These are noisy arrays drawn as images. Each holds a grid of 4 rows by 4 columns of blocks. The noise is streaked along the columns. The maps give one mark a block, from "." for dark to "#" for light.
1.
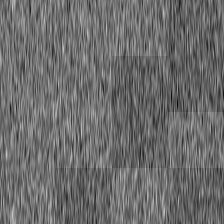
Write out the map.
# # # .
# # . .
# # . #
# . # .
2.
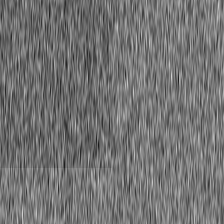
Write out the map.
. . # #
. . # #
. . # #
# # # #
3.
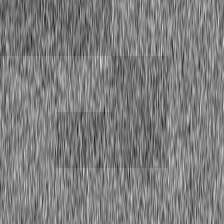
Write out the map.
. . # #
# # . #
# . . #
# # # #
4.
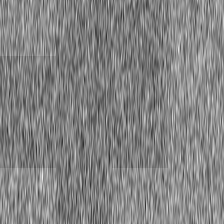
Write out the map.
# . . #
. . . #
. . . #
# . # #
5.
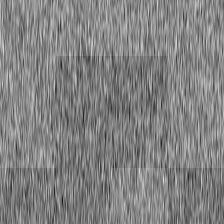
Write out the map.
# # # #
# . . #
# . . #
. . # .
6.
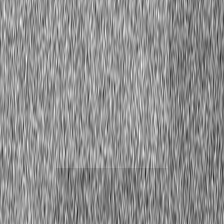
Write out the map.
# # # .
# # # .
# # # .
# . . .
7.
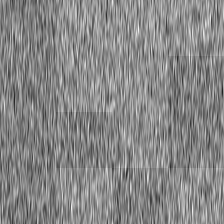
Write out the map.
. # # #
. # # .
. . # .
. # . #
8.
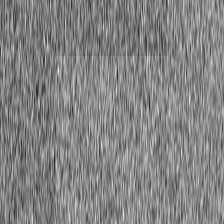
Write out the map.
. . . #
. # # #
. # # #
. # # #
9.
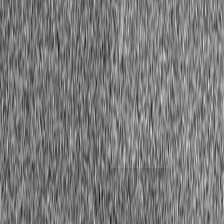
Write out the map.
. . # #
. . # #
. . # #
. . . #
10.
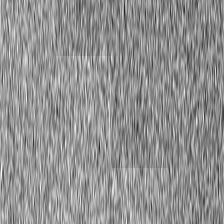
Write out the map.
# . . .
# # . .
# # . .
# # # .
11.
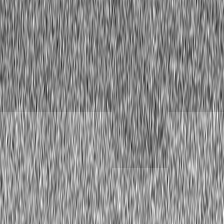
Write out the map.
. . . .
. . . .
# # . #
# # # #
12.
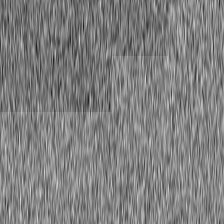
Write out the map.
. . . #
. . # #
# # # #
# # # #
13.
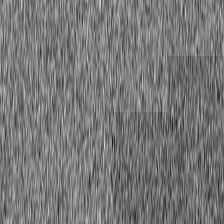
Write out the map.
# # # #
# # # .
# # . .
# # . .
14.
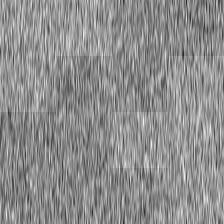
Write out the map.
# # . .
# . . #
. . # #
. . . #
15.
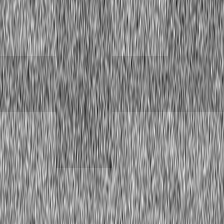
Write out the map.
# . # .
. . . .
# . # #
# # # #
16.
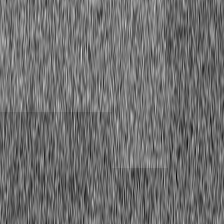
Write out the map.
# # # .
# # # .
. . # .
. . . .
